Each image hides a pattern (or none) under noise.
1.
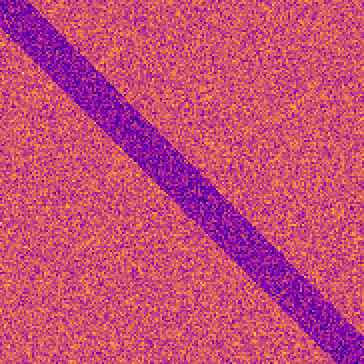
a diagonal band
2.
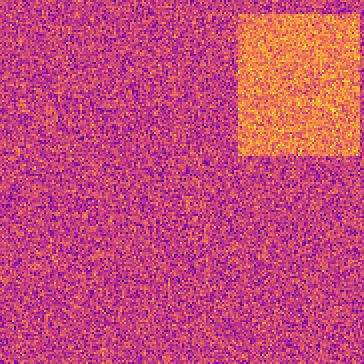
one block
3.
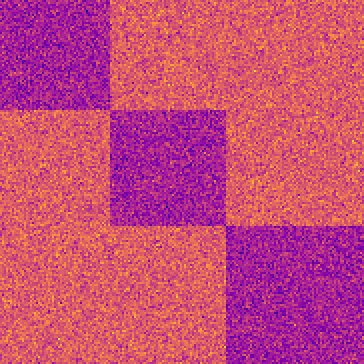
blocks along the diagonal
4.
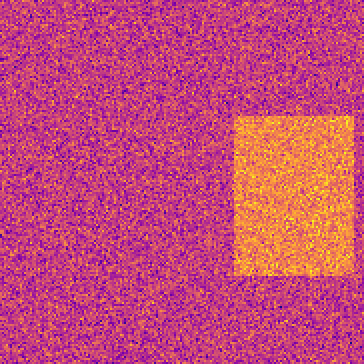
one block
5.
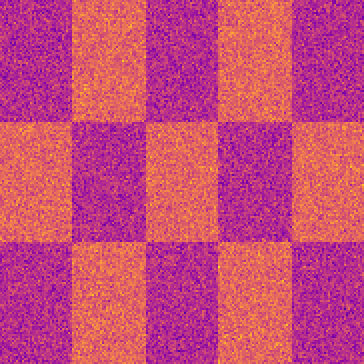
a checkerboard
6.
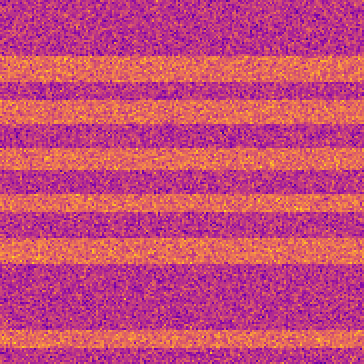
bands of rows
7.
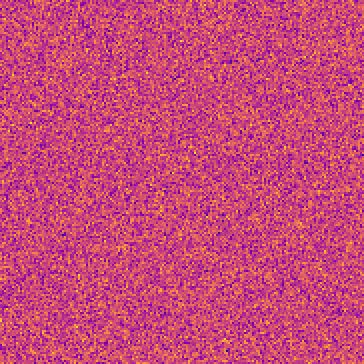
only noise
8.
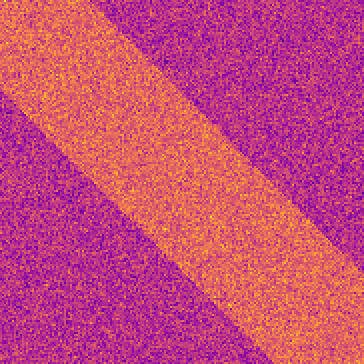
a diagonal band
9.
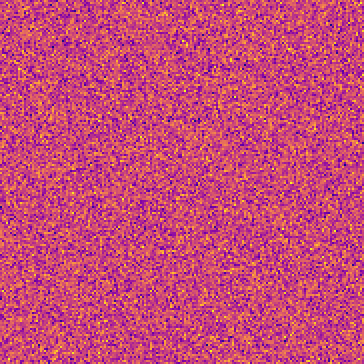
only noise
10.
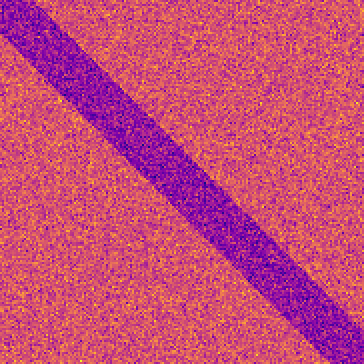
a diagonal band
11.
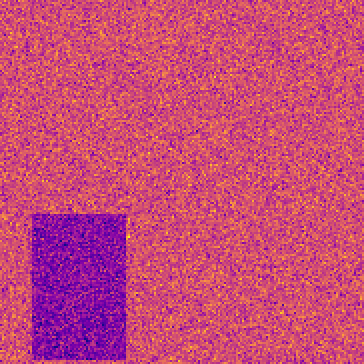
one block
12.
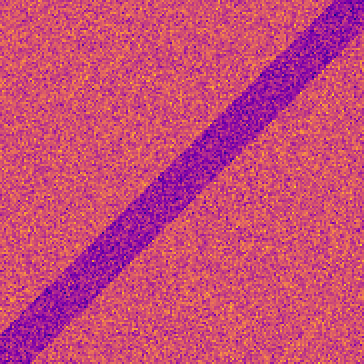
a diagonal band
